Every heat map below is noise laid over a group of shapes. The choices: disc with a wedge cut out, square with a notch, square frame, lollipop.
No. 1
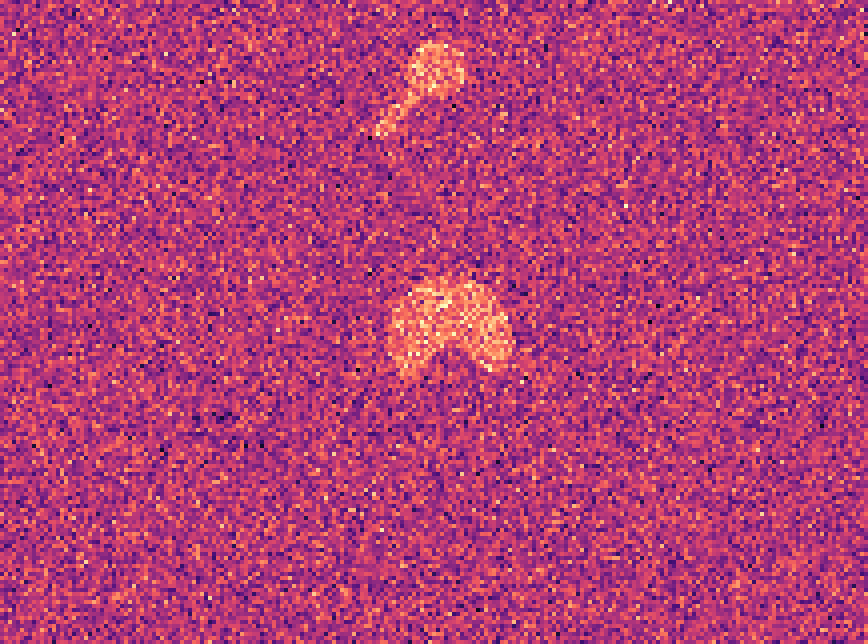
top middle: lollipop; centre: disc with a wedge cut out
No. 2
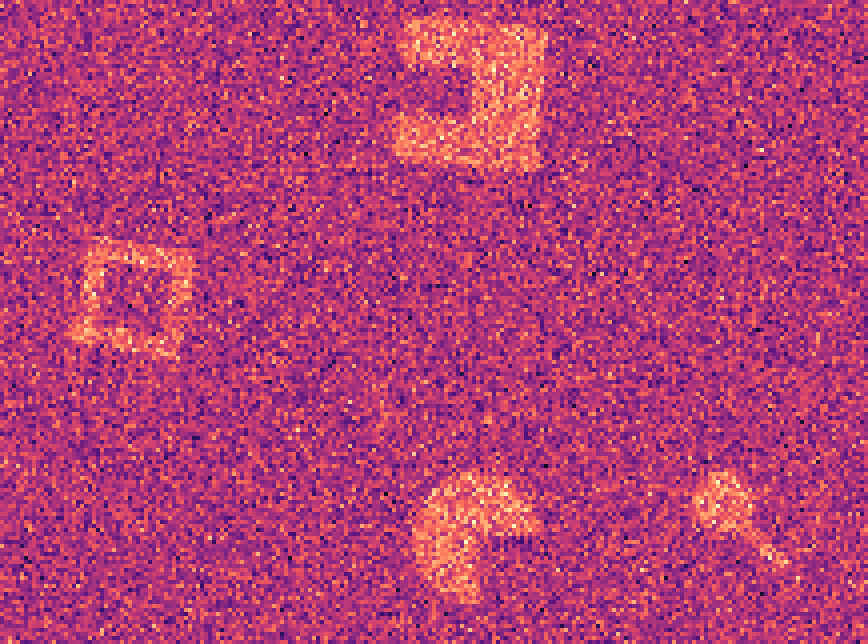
top middle: square with a notch; middle left: square frame; bottom middle: disc with a wedge cut out; bottom right: lollipop
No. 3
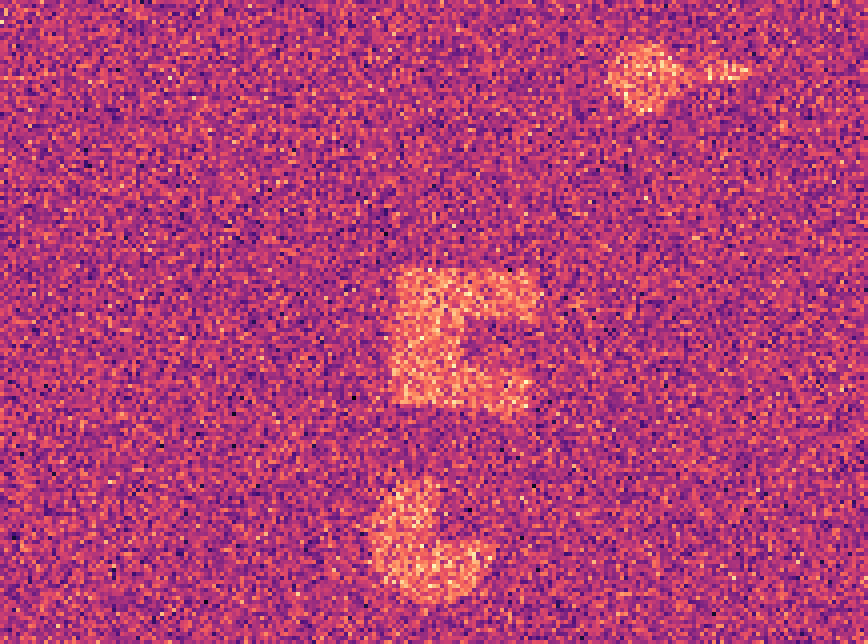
top right: lollipop; centre: square with a notch; bottom middle: disc with a wedge cut out
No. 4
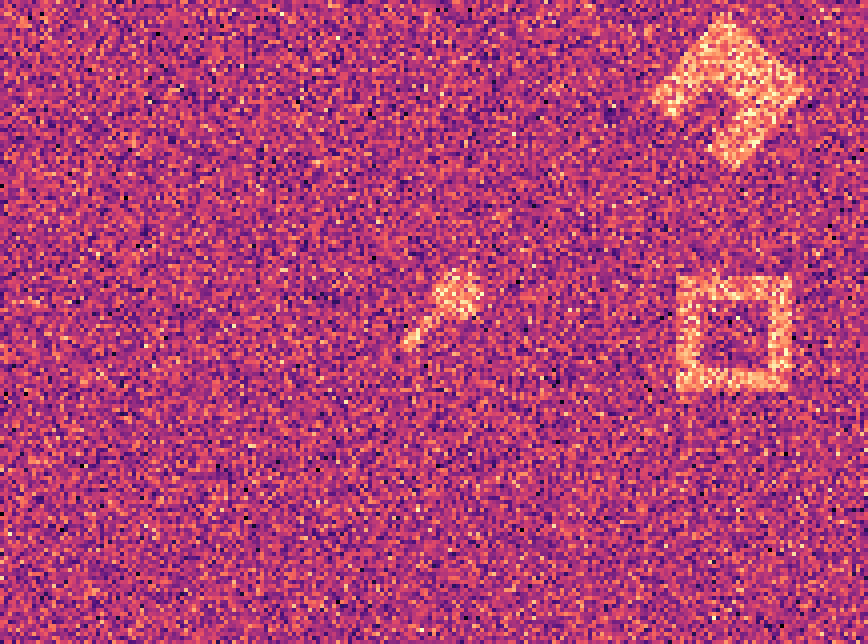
top right: square with a notch; centre: lollipop; middle right: square frame
